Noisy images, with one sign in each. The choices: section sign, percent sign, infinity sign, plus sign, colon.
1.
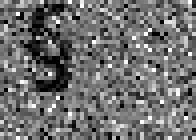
dark section sign
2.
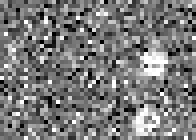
light colon
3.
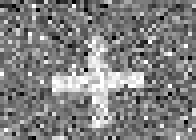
light plus sign
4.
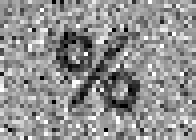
dark percent sign
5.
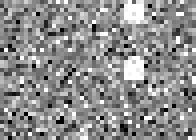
light colon
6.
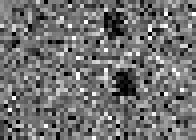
dark colon
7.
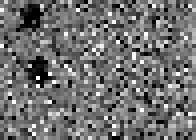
dark colon
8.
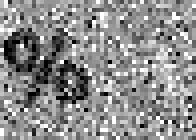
dark percent sign
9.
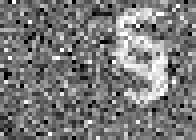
light section sign
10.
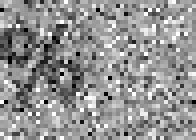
dark percent sign
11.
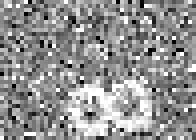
light infinity sign, bottom middle
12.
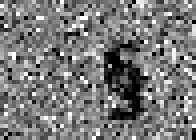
dark section sign
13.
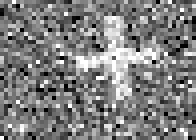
light plus sign
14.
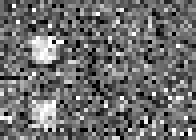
light colon
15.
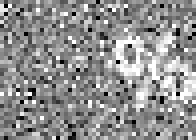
light percent sign
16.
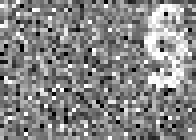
light section sign
